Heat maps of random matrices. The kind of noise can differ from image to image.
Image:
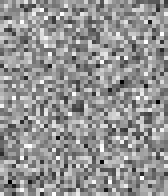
independent entries
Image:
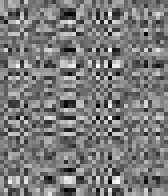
low rank plus noise
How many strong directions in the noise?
one
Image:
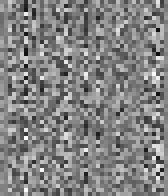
columns of uneven size
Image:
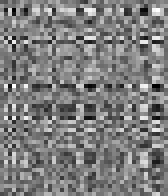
low rank plus noise
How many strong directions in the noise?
one
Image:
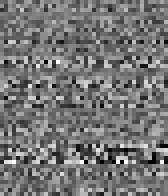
rows of uneven size
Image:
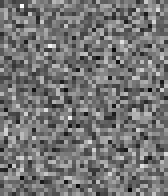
independent entries
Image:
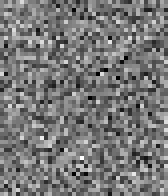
independent entries
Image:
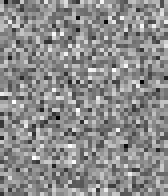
independent entries
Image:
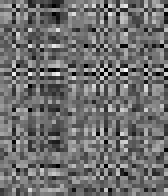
low rank plus noise
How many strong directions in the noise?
one
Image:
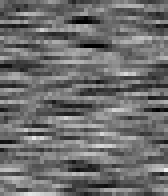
streaked along the rows
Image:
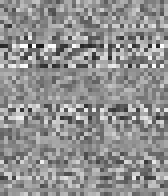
rows of uneven size
